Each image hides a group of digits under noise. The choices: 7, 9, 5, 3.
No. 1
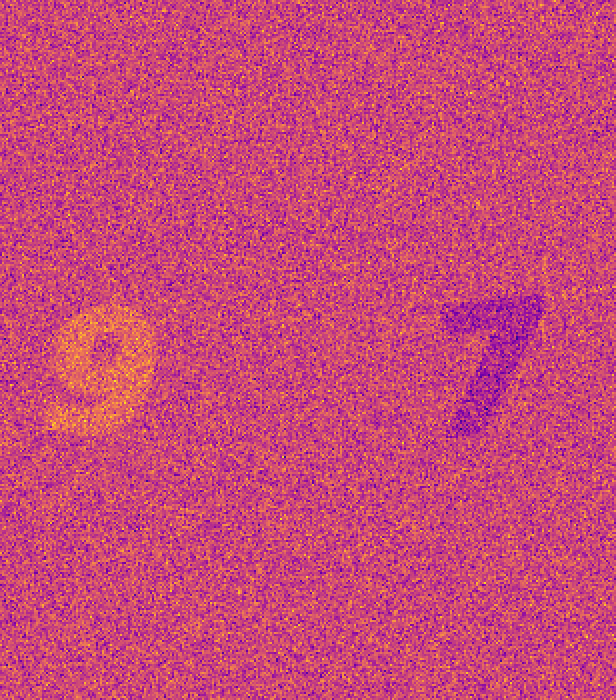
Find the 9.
middle left
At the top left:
nothing
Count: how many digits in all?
2
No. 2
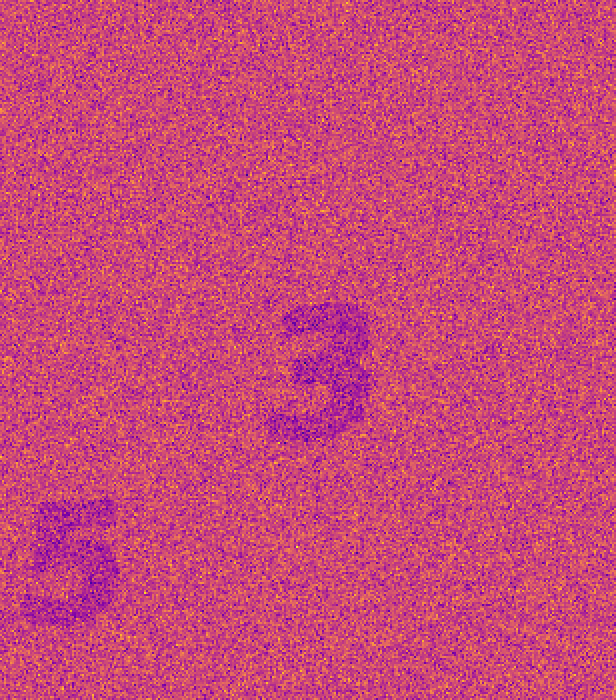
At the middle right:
nothing
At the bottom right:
nothing
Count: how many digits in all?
2
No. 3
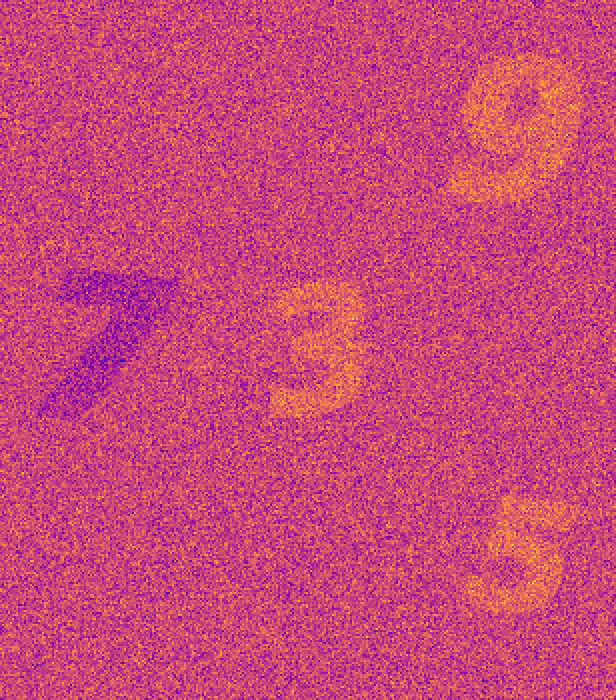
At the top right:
9
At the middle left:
7
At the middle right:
nothing
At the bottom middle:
nothing
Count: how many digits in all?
4
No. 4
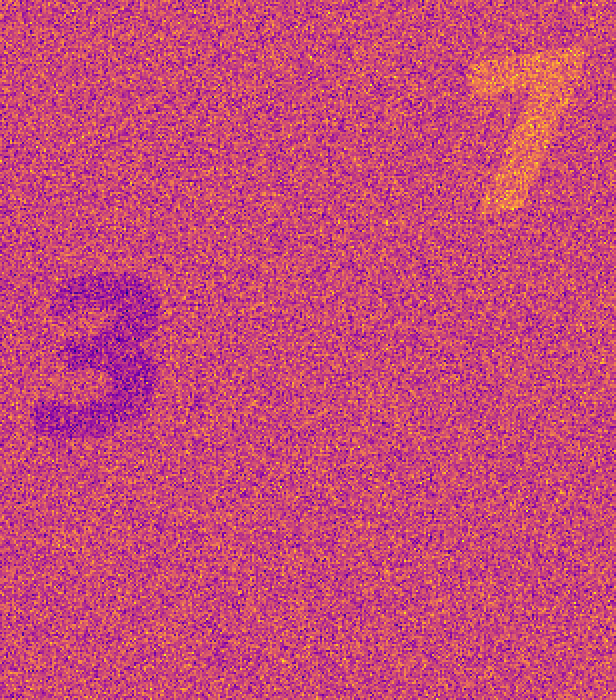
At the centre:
nothing
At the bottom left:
nothing
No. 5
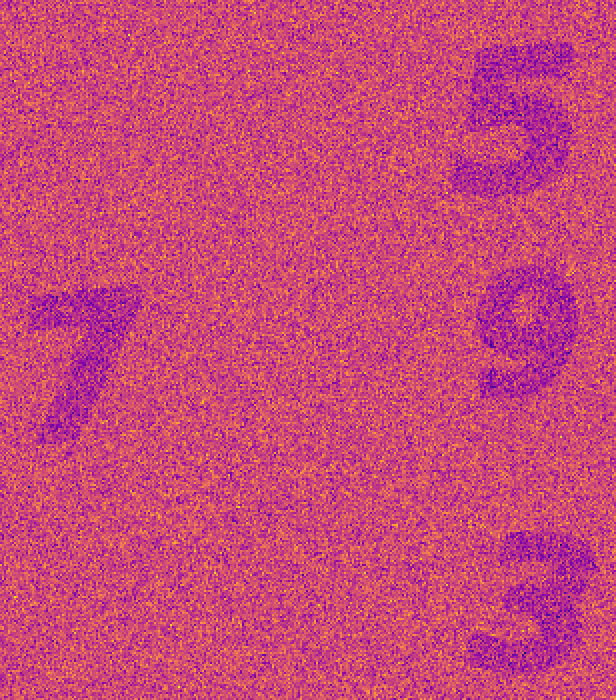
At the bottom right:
3
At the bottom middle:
nothing
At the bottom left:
nothing
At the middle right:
9
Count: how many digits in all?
4
